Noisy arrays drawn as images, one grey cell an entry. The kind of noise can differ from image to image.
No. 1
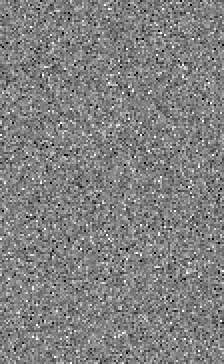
heavy tails
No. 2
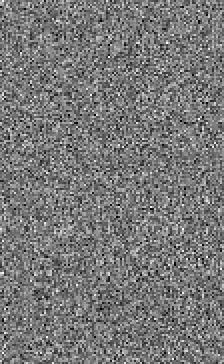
low rank plus noise
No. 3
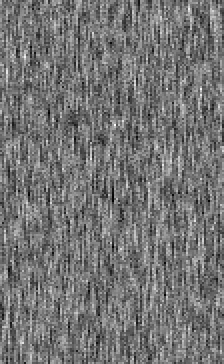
streaked along the columns
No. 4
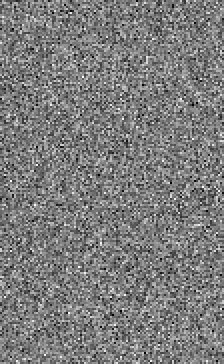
independent entries
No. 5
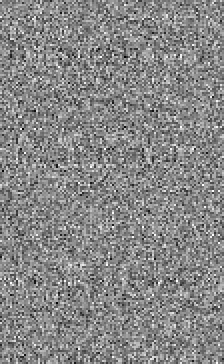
low rank plus noise
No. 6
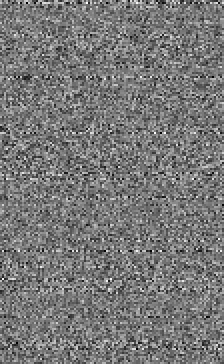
rows of uneven size
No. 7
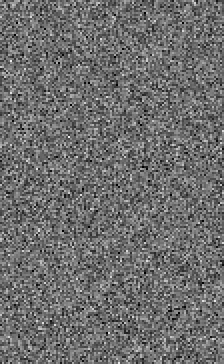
independent entries
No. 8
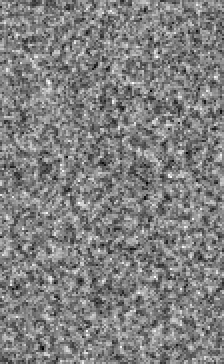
blotchy
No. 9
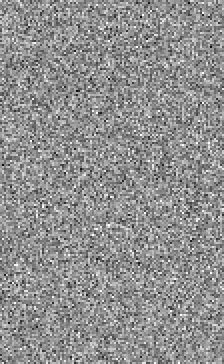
independent entries
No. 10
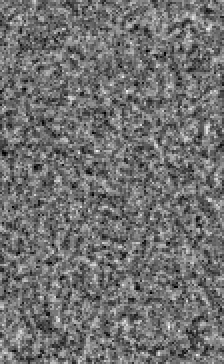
blotchy
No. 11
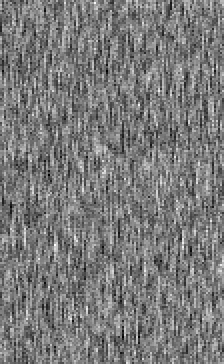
streaked along the columns
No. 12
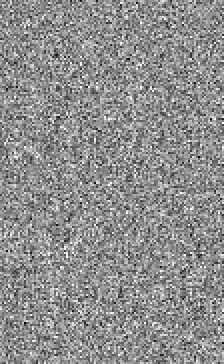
low rank plus noise
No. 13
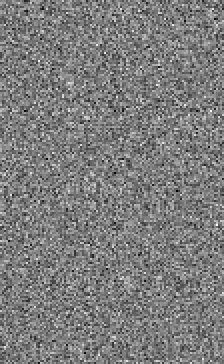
low rank plus noise
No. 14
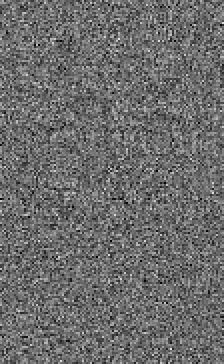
low rank plus noise
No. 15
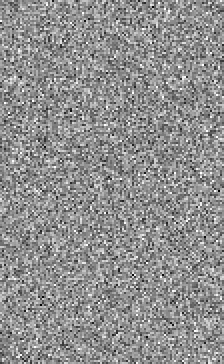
independent entries
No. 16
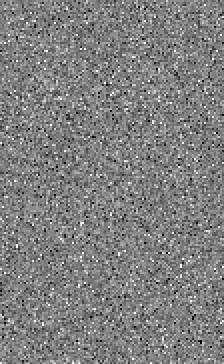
heavy tails
